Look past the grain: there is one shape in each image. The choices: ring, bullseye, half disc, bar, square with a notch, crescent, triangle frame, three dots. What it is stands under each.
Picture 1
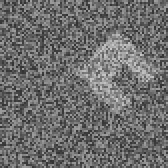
light square with a notch
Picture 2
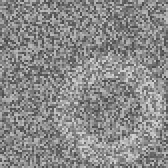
light ring
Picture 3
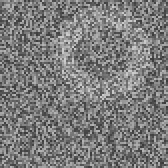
light ring
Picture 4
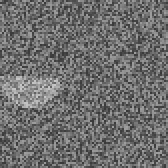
light half disc, middle left
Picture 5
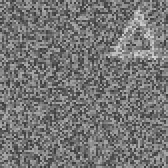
light triangle frame, top right
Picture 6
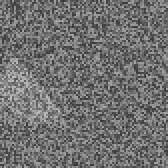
light half disc, middle left
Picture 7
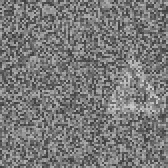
light triangle frame, middle right
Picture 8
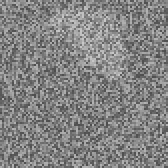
light half disc
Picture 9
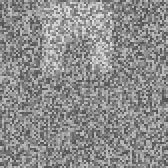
light square with a notch, top middle
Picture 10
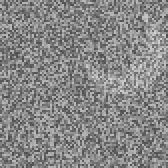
light crescent
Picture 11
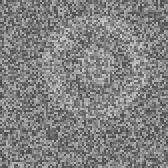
light bullseye
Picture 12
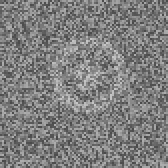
light bullseye
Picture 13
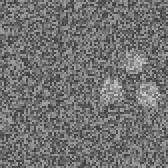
light three dots, middle right
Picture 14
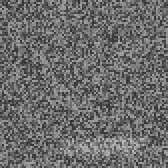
light bar
